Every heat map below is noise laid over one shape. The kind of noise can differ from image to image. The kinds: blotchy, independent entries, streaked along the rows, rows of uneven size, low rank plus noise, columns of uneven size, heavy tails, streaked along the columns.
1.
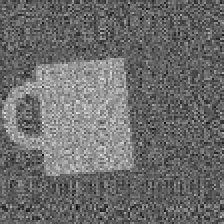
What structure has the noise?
low rank plus noise
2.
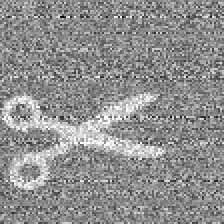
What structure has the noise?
rows of uneven size
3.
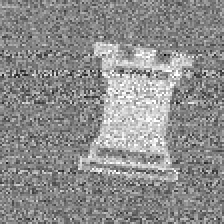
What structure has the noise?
rows of uneven size
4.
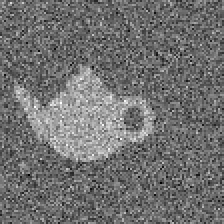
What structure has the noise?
independent entries
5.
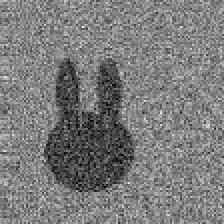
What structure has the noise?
low rank plus noise
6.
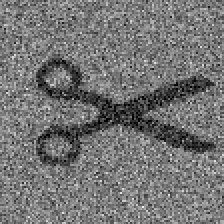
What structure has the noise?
independent entries
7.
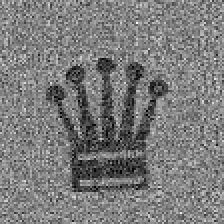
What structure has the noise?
low rank plus noise
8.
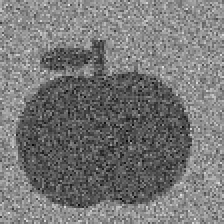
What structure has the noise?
independent entries
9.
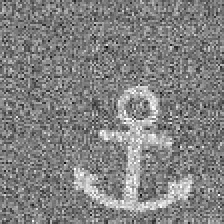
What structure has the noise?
low rank plus noise
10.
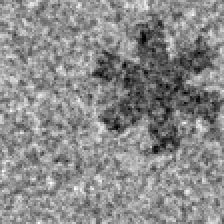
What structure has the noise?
blotchy
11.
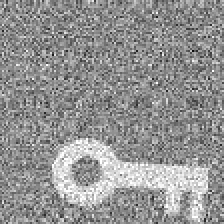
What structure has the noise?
low rank plus noise
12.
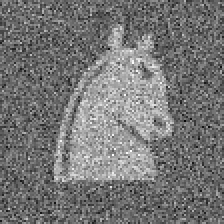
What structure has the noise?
independent entries
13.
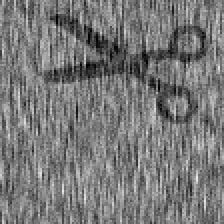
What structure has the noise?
streaked along the columns
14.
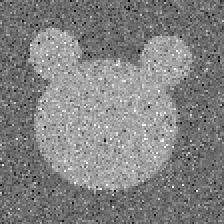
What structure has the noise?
heavy tails
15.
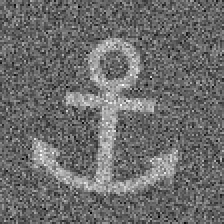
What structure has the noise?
independent entries
